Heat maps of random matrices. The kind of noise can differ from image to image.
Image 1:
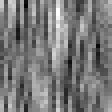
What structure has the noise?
streaked along the columns
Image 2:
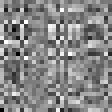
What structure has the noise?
low rank plus noise
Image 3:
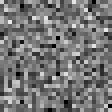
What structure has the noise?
independent entries
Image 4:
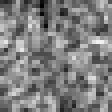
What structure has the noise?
blotchy
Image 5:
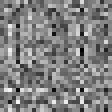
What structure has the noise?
low rank plus noise
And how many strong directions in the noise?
one
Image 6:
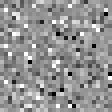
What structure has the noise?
heavy tails
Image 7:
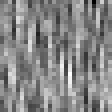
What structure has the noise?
streaked along the columns
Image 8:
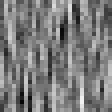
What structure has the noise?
streaked along the columns
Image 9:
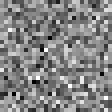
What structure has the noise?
independent entries
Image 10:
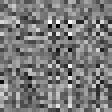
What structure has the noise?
low rank plus noise
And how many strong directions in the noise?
one
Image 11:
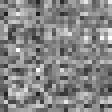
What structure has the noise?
low rank plus noise
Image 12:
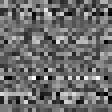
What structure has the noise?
rows of uneven size
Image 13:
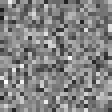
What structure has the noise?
independent entries
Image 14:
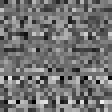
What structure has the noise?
rows of uneven size
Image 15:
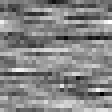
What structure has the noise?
streaked along the rows
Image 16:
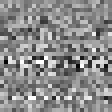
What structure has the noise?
rows of uneven size
